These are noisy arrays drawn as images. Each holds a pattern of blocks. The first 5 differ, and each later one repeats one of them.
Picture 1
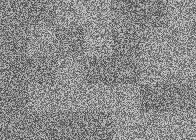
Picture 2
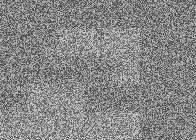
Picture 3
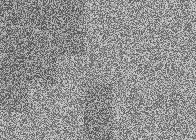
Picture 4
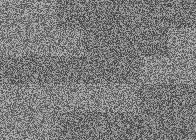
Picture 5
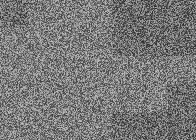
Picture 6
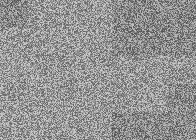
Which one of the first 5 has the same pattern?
5
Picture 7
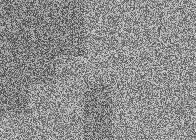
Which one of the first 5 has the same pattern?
3
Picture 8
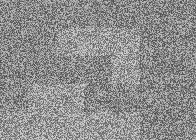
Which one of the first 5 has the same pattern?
2
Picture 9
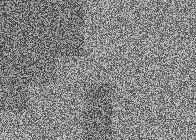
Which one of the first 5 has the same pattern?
3
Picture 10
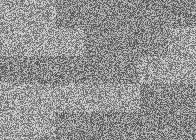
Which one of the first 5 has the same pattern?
4
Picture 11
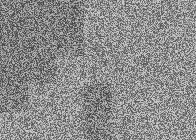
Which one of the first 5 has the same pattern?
3
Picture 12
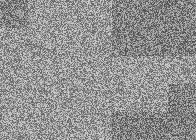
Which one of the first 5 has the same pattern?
5
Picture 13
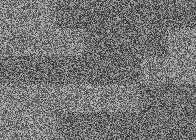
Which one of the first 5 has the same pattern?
4
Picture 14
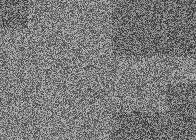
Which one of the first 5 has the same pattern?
5
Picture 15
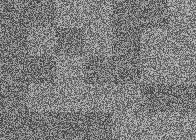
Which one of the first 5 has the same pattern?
1
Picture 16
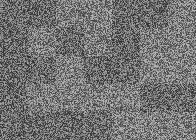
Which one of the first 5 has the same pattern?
1
